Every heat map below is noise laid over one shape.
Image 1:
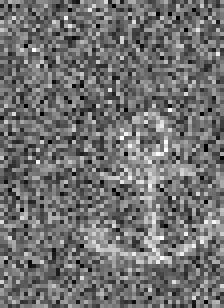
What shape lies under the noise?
anchor
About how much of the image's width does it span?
two thirds
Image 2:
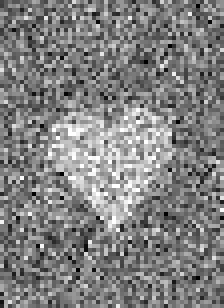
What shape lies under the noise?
heart
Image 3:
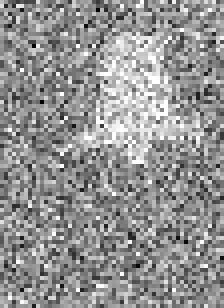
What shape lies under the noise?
bell
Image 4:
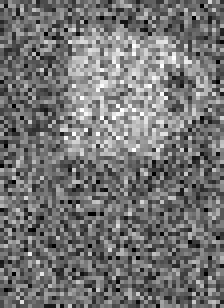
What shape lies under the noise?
cup
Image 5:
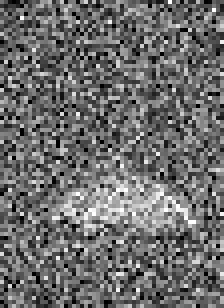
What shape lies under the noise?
umbrella
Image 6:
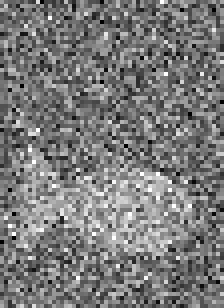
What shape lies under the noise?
fish
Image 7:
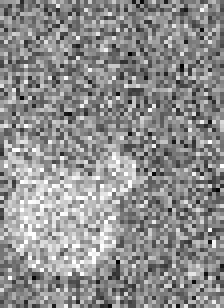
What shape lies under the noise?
bear's head
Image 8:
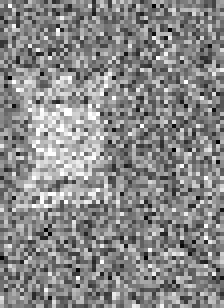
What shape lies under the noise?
chess rook
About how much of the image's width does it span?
half
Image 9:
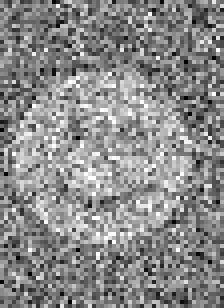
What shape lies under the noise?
smiling face
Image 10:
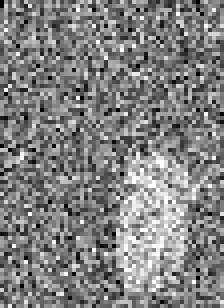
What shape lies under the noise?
footprint
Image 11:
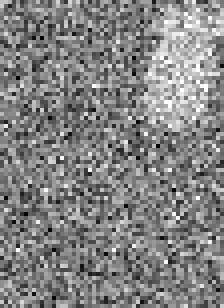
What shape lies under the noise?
footprint
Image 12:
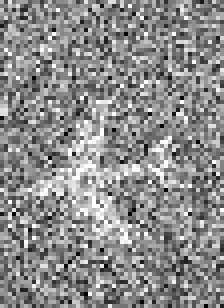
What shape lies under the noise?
airplane
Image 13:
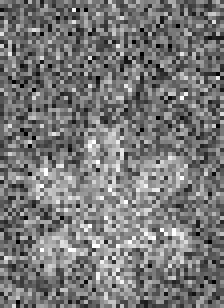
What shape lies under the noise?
asterisk
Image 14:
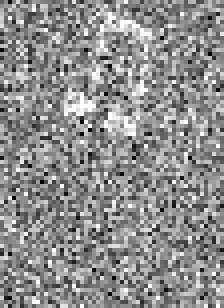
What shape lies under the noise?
pair of musical notes
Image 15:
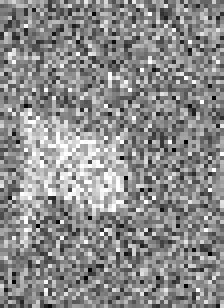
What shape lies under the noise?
flag
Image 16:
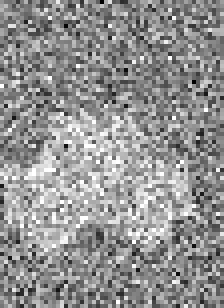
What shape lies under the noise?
car
